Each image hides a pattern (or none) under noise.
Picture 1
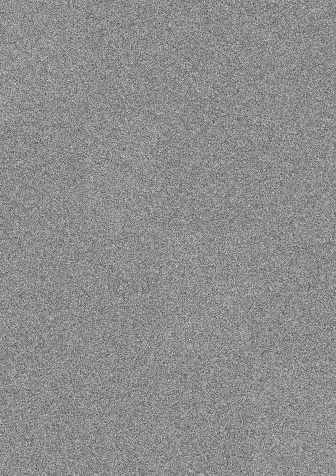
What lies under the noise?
blocks along the diagonal
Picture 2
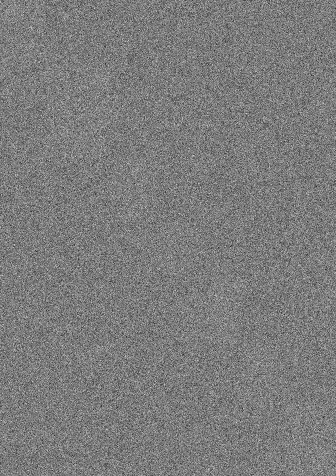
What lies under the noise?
blocks along the diagonal
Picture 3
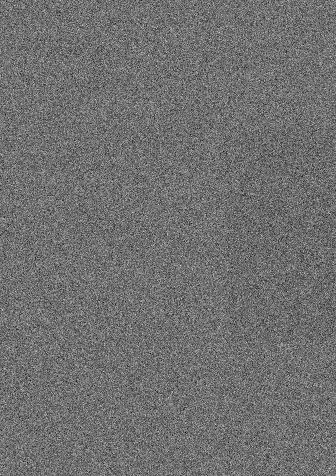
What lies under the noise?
one block
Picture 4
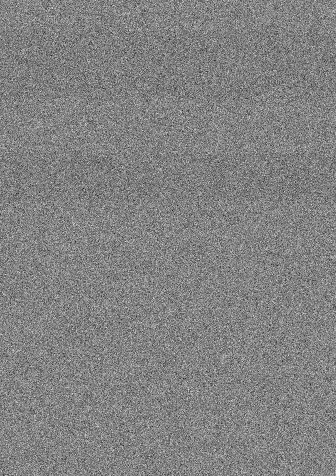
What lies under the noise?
bands of rows
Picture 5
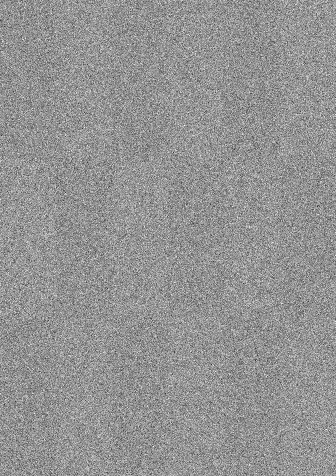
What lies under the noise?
a checkerboard
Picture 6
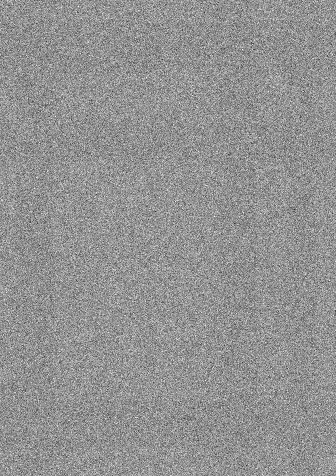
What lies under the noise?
bands of rows crossing bands of columns
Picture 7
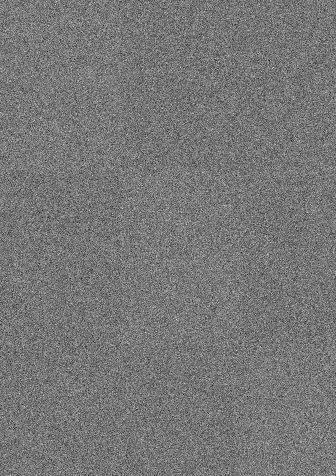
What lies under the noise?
blocks along the diagonal
